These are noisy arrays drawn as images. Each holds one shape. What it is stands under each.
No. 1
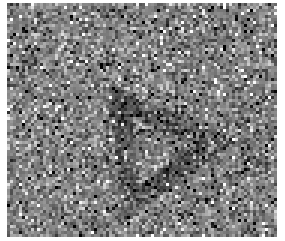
triangle frame
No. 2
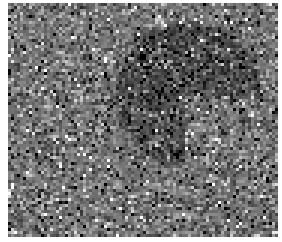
disc with a wedge cut out
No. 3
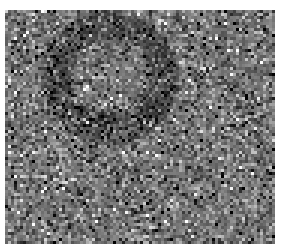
ring
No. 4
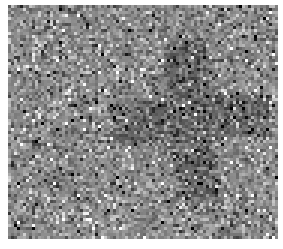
cross
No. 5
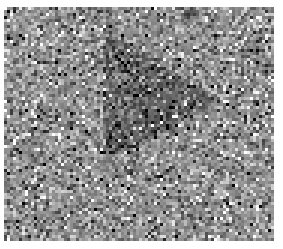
triangle
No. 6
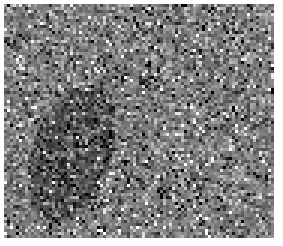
ellipse
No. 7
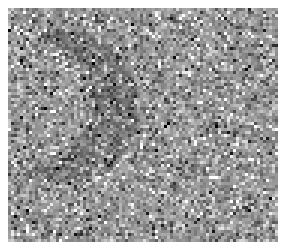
crescent
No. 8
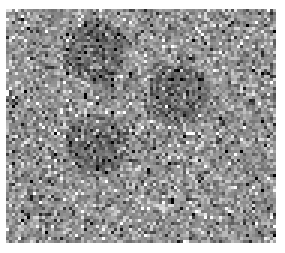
three dots
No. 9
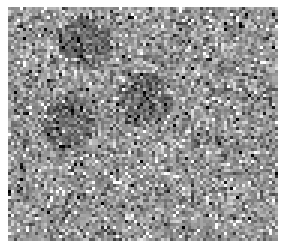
three dots
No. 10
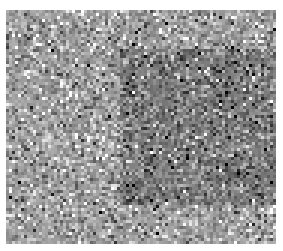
square
